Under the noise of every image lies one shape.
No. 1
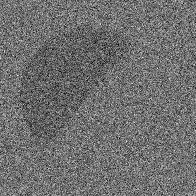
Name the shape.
half disc
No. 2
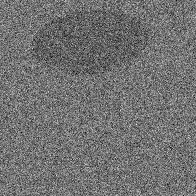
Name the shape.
ellipse
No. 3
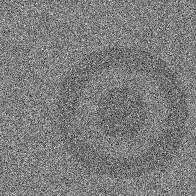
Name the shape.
bullseye
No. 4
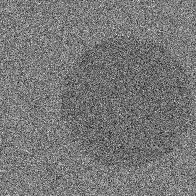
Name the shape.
disc
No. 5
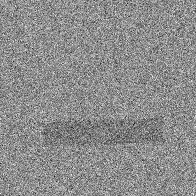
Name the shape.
bar
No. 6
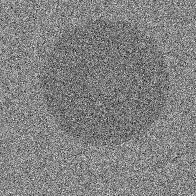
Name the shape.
disc
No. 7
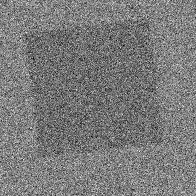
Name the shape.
square
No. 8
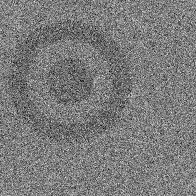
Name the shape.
bullseye
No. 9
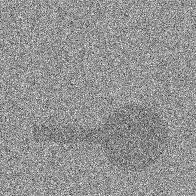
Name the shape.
lollipop
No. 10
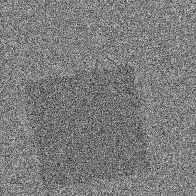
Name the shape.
square
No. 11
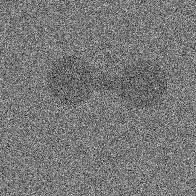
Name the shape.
dumbbell
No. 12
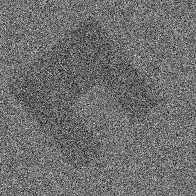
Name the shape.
square with a notch
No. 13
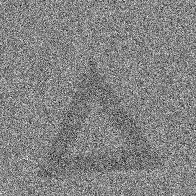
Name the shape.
triangle frame
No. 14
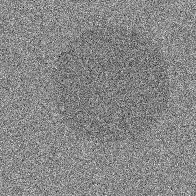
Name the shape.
disc
